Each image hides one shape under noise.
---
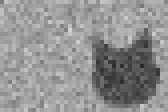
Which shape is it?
cat's head
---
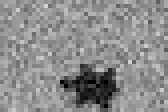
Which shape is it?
turtle
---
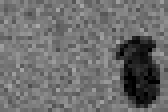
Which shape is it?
footprint
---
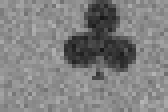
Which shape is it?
club
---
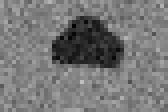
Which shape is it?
cloud
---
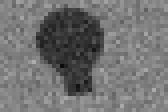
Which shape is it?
light bulb
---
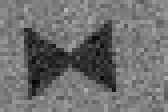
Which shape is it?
bow tie
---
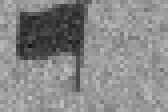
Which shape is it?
flag
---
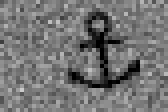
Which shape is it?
anchor
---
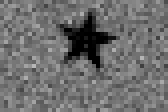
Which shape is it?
star
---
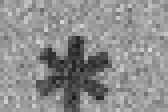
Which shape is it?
asterisk
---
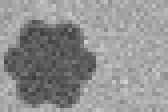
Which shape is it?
flower
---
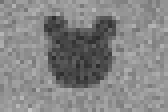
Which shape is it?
bear's head
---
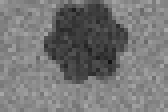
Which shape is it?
flower
